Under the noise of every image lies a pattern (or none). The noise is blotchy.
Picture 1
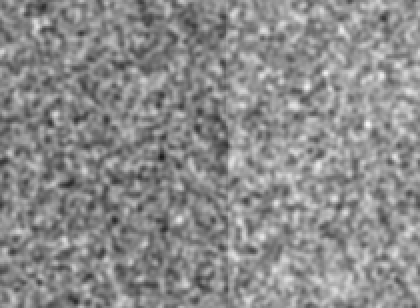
a sharp edge
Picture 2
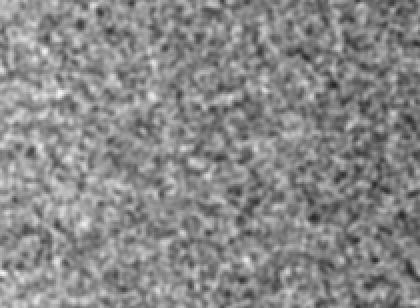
a smooth slope
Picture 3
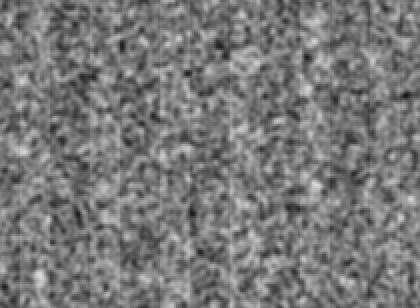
vertical stripes
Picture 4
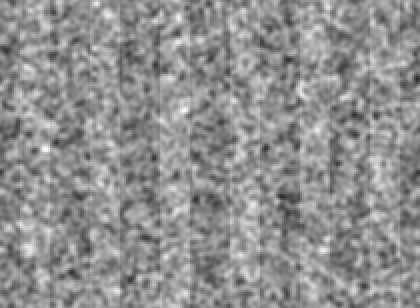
vertical stripes
